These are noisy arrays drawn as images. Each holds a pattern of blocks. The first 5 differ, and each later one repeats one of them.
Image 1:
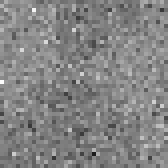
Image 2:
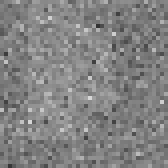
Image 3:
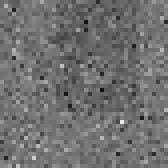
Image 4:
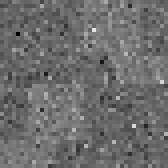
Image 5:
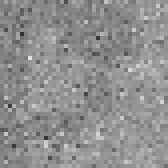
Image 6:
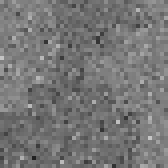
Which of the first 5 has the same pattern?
1
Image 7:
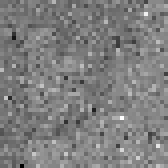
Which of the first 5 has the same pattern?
5
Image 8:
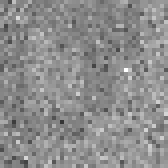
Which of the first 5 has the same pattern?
5
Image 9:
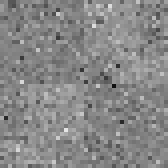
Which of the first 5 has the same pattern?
4
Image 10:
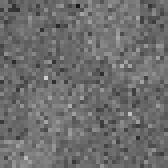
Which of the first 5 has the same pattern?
4
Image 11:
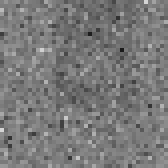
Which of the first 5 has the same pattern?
3
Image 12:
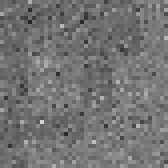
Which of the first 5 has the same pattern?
5
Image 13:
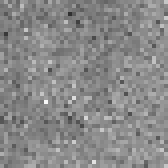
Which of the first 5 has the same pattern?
5
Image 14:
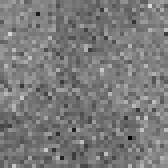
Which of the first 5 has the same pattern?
1
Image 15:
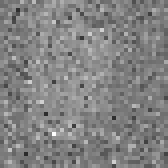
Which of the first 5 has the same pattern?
2
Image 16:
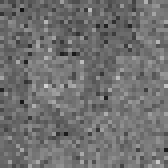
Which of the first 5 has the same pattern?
5
